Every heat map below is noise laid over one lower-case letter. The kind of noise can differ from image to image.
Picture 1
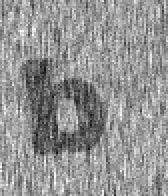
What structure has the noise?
streaked along the columns
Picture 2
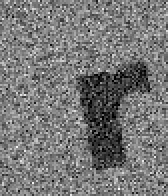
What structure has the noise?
independent entries
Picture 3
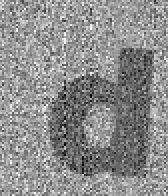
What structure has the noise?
columns of uneven size
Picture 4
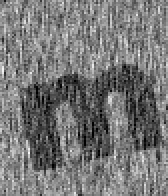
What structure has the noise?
streaked along the columns
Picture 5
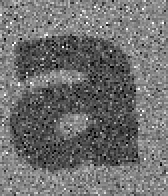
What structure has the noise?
heavy tails
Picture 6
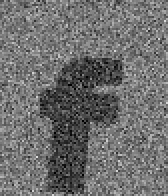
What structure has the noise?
independent entries
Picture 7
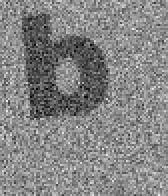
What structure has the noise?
low rank plus noise
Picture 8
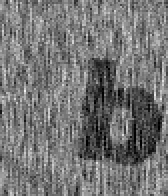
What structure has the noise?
streaked along the columns
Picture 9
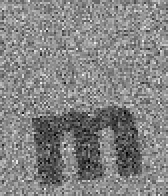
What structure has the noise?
low rank plus noise
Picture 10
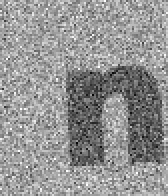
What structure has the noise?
independent entries
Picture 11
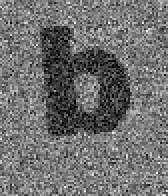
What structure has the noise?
low rank plus noise
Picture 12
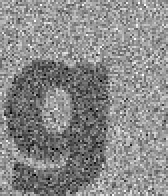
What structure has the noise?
independent entries
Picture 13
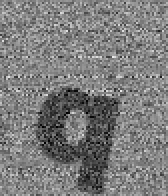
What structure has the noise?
rows of uneven size
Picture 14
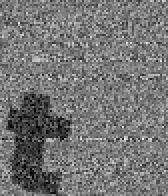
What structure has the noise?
rows of uneven size
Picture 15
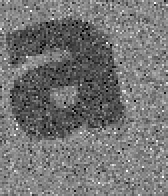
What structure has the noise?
heavy tails
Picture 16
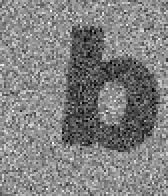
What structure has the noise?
independent entries
